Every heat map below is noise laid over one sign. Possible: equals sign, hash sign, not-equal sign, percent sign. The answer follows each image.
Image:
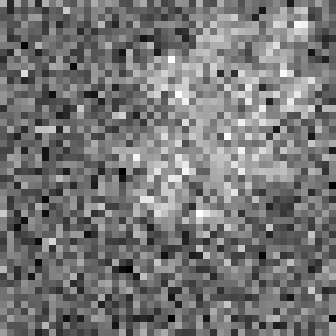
hash sign
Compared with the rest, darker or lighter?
lighter
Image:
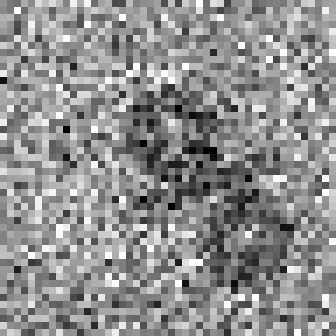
percent sign
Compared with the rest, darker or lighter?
darker
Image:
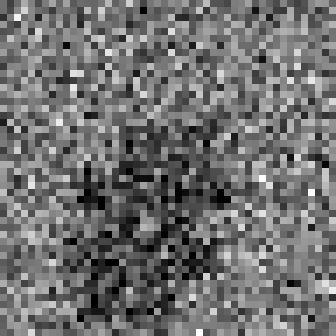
hash sign
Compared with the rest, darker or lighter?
darker
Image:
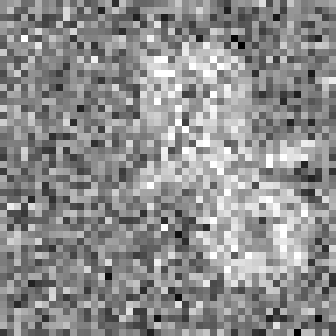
percent sign
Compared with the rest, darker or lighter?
lighter
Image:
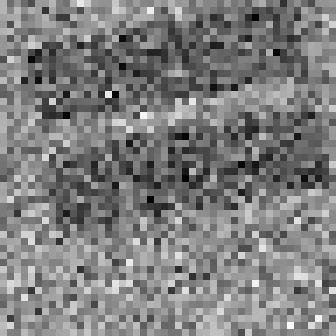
equals sign
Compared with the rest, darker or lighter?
darker
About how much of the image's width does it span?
nearly all
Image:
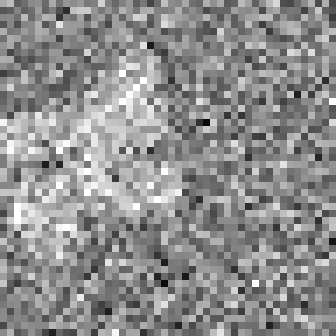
not-equal sign
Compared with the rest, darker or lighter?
lighter
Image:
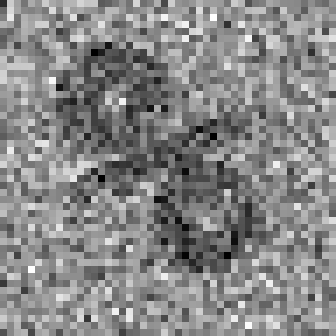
percent sign
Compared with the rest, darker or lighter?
darker
